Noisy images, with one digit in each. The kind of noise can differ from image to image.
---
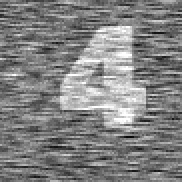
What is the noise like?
streaked along the rows
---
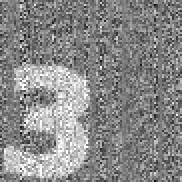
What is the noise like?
columns of uneven size
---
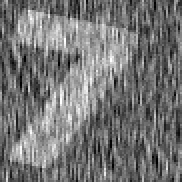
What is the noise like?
streaked along the columns
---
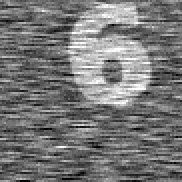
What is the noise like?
streaked along the rows
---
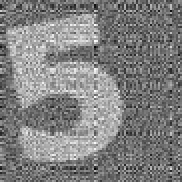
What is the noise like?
low rank plus noise
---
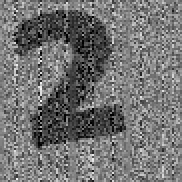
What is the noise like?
columns of uneven size
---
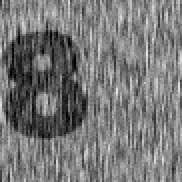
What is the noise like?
streaked along the columns
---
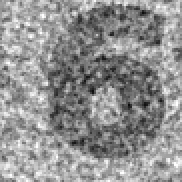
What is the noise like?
blotchy
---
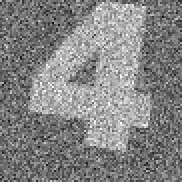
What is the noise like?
independent entries
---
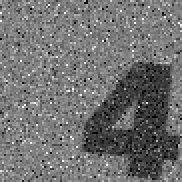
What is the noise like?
heavy tails
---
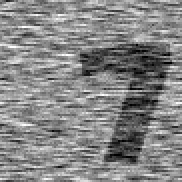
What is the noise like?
streaked along the rows
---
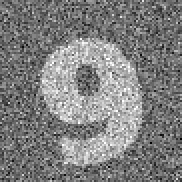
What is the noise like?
independent entries
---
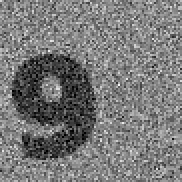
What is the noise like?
independent entries
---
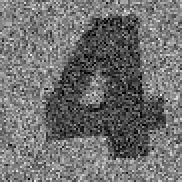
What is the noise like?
independent entries
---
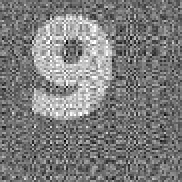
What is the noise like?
low rank plus noise
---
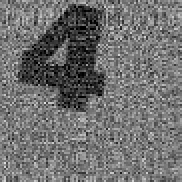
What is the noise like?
low rank plus noise
